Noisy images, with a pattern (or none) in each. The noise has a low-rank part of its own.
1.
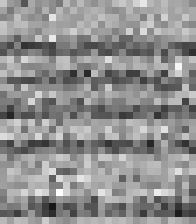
bands of rows
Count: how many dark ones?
5
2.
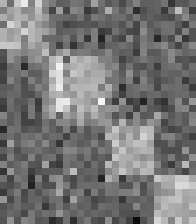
blocks along the diagonal
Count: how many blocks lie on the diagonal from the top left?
4
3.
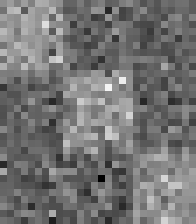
blocks along the diagonal
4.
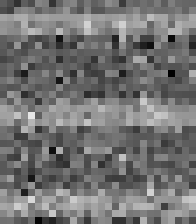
bands of rows
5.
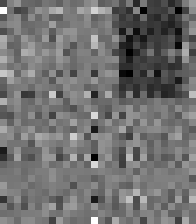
one block
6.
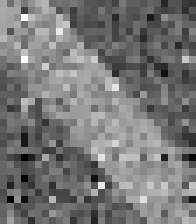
a diagonal band
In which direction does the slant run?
top left to bottom right
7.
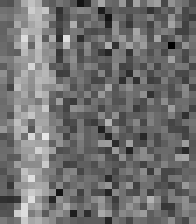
one band of columns
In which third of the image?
left
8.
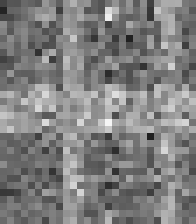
bands of rows crossing bands of columns
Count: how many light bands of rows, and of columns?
1 and 2
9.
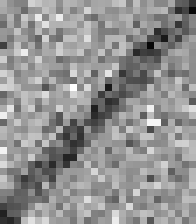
a diagonal band
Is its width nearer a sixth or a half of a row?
a sixth
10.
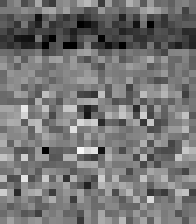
one band of rows
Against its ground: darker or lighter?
darker
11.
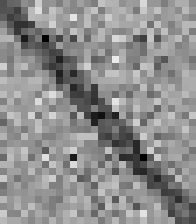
a diagonal band
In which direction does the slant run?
top left to bottom right
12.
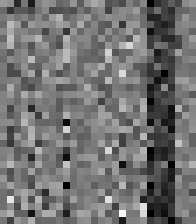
one band of columns
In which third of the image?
right
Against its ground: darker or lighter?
darker
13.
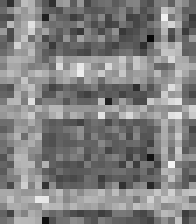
bands of rows crossing bands of columns
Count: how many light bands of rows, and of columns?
3 and 2
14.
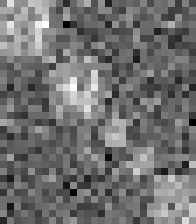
blocks along the diagonal
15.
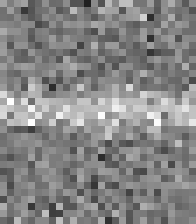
one band of rows
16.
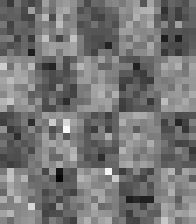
a checkerboard
